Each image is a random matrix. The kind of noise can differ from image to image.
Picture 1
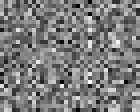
low rank plus noise
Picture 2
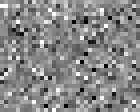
heavy tails
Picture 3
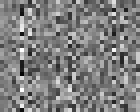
columns of uneven size
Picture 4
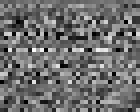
rows of uneven size
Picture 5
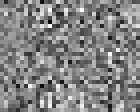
low rank plus noise
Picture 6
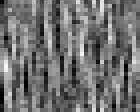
streaked along the columns
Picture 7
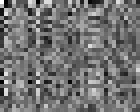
low rank plus noise
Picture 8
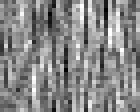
streaked along the columns
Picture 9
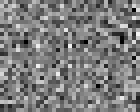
low rank plus noise
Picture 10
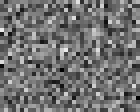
independent entries
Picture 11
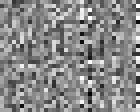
columns of uneven size
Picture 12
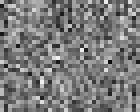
low rank plus noise
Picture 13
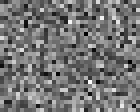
independent entries
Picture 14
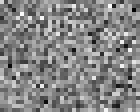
independent entries
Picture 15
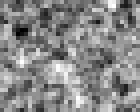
blotchy
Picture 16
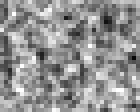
blotchy
